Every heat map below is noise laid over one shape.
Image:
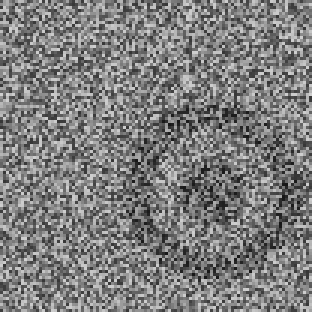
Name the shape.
bullseye
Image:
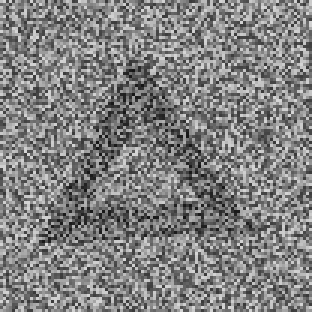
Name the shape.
triangle frame
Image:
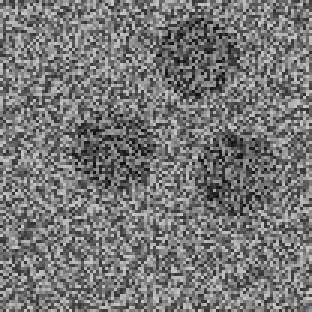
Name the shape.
three dots
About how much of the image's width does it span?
two thirds
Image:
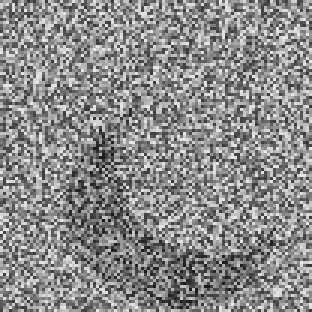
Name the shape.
crescent
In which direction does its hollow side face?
up and right
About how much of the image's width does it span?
two thirds
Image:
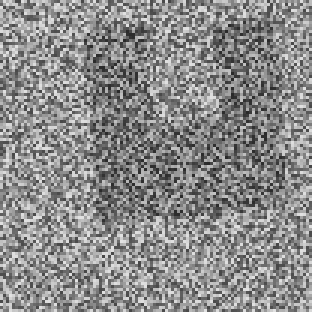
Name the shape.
square with a notch
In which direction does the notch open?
up
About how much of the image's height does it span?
two thirds
